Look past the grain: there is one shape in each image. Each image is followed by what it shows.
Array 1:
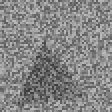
triangle
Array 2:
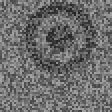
bullseye
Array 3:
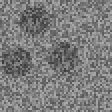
three dots
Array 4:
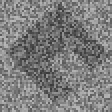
square with a notch
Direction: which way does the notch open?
down and right
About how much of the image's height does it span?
nearly all
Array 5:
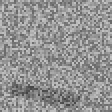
bar
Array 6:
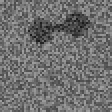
dumbbell
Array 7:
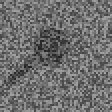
lollipop
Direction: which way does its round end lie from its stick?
up and right
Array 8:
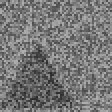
triangle
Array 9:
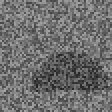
half disc
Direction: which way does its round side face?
up
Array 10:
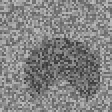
disc with a wedge cut out
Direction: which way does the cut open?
down
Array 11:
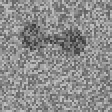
dumbbell
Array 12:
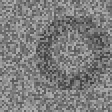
ring
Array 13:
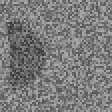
half disc
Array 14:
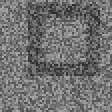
square frame
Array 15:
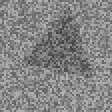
triangle
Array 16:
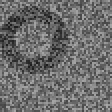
ring
